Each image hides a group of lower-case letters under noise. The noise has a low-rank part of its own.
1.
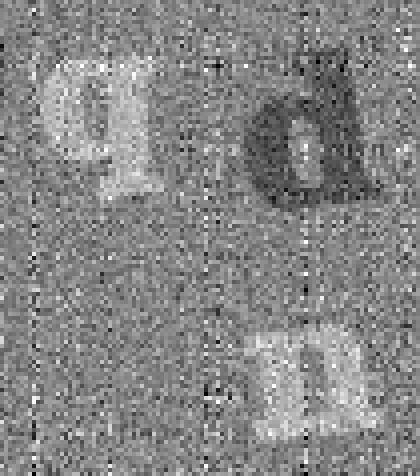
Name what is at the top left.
q
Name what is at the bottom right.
n
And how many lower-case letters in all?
3
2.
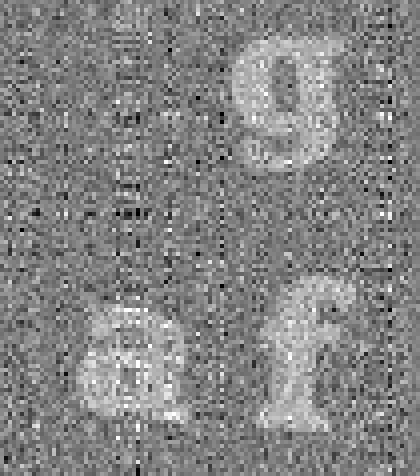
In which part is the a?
bottom left
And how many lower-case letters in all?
3
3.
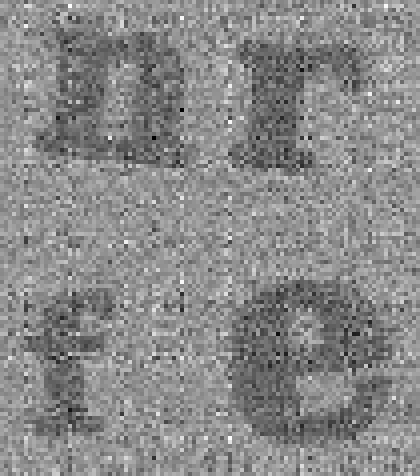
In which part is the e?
bottom right
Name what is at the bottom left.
f
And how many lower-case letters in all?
4
